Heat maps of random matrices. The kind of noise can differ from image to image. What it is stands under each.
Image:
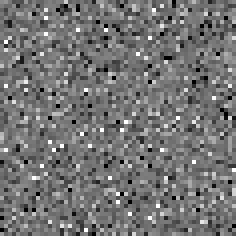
heavy tails
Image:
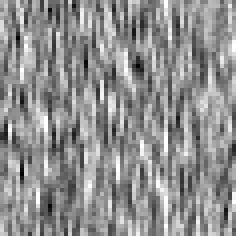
streaked along the columns
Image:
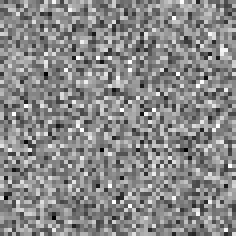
independent entries
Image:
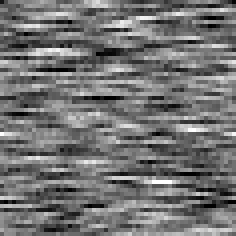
streaked along the rows
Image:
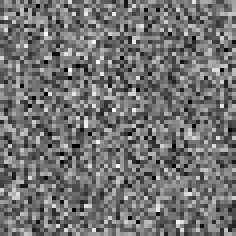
independent entries
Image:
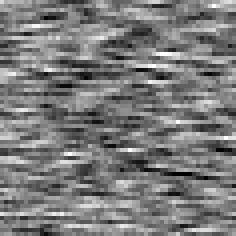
streaked along the rows
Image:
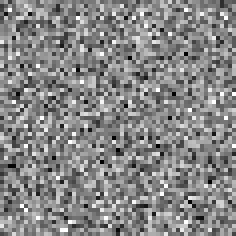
independent entries
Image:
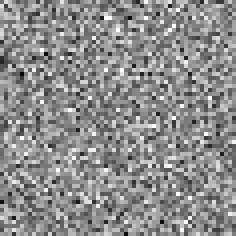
independent entries
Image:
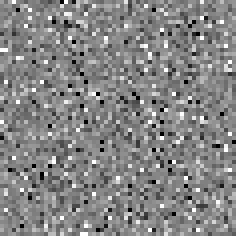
heavy tails
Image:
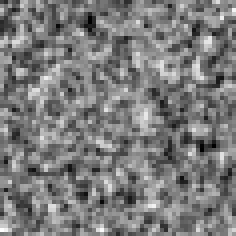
blotchy
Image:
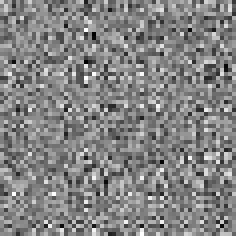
low rank plus noise
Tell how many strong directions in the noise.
three or four
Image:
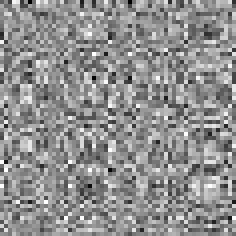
low rank plus noise
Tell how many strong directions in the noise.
two
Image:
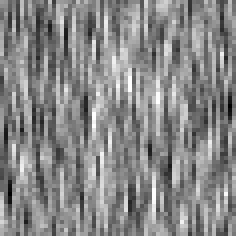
streaked along the columns
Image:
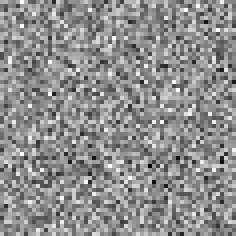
independent entries
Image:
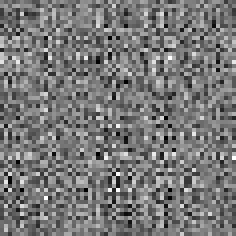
low rank plus noise
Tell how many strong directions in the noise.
two
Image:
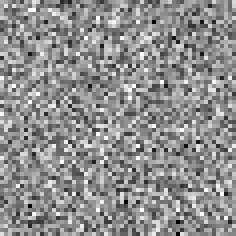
independent entries
